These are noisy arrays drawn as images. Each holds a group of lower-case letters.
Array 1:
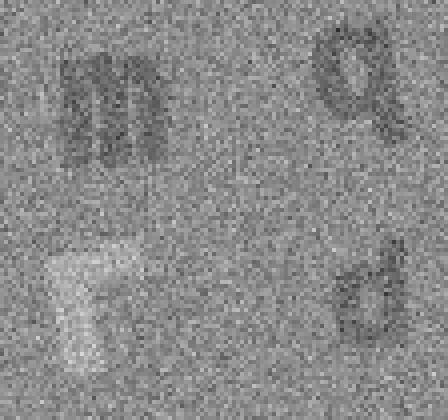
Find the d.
bottom right
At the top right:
q
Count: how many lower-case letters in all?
4
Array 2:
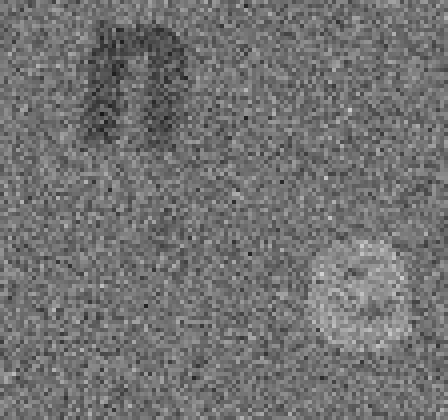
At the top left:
n
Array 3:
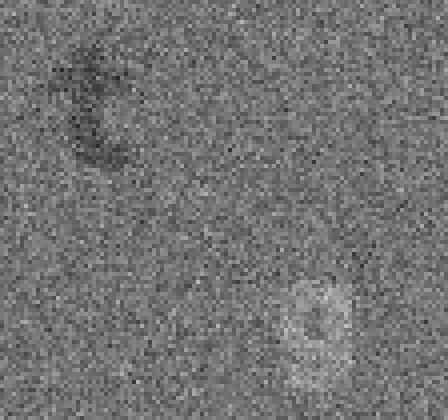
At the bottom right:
g
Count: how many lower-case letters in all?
2
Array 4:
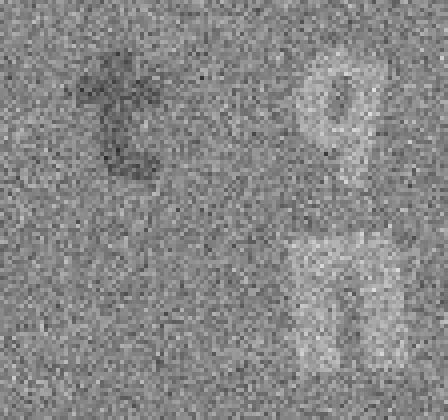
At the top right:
q
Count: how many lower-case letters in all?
3
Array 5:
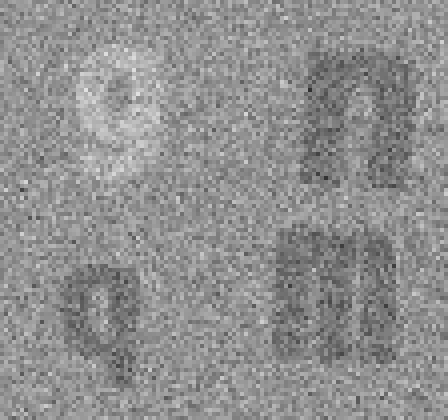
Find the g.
top left
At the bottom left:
q
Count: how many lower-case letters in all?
4
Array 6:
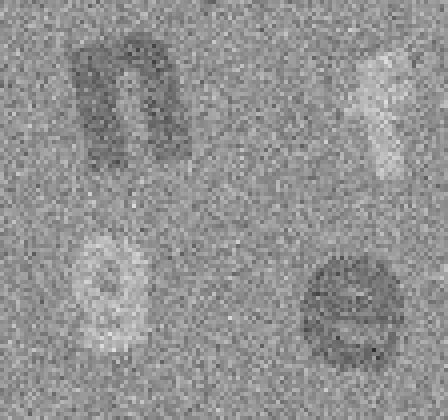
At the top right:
f
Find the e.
bottom right
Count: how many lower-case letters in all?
4
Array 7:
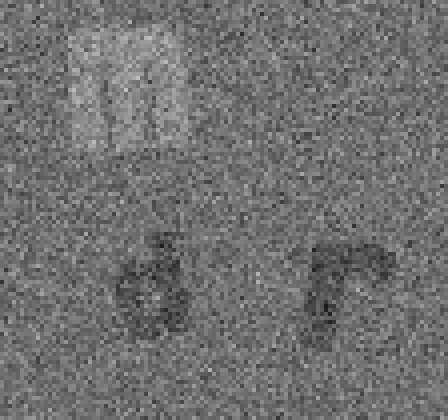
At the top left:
m
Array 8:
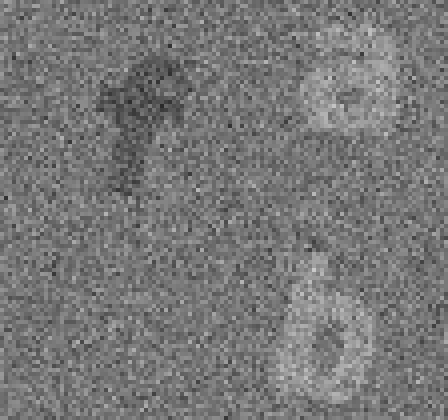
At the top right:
a
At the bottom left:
nothing
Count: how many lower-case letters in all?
3
